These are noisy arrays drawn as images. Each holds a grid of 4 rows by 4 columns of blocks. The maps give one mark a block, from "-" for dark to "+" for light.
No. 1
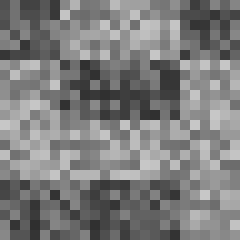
- + + -
+ - - +
+ + + +
- - - +
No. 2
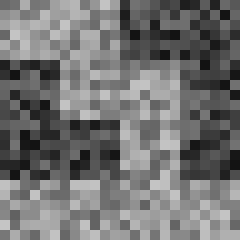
+ + - -
- + + -
- - + -
+ + + +
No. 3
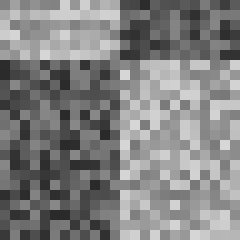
+ + - -
- - + +
- - + +
- - + +
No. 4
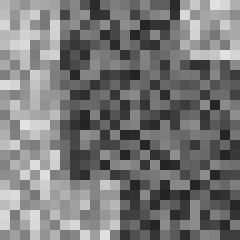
+ - - +
+ - - -
+ - - -
+ + - -
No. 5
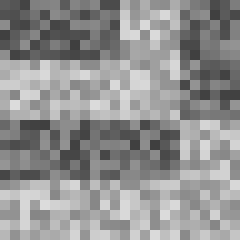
- - + -
+ + + -
- - - +
+ + + +
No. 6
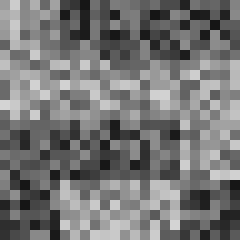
+ - - -
+ + + +
- - - +
- + + -
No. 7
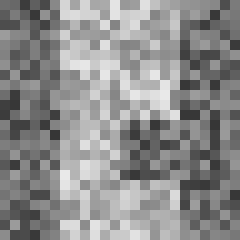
- + + -
- + + -
- + - -
- + + -
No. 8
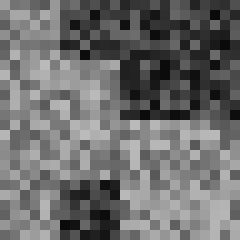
+ - - -
+ + - -
+ + + +
+ - + +
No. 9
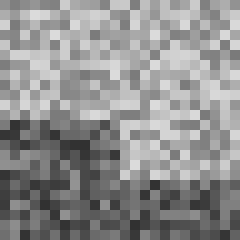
+ + + +
+ + + +
- - + +
- - - -
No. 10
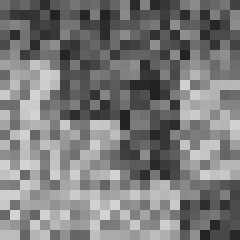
- - - -
+ - - +
+ + - +
+ + + -
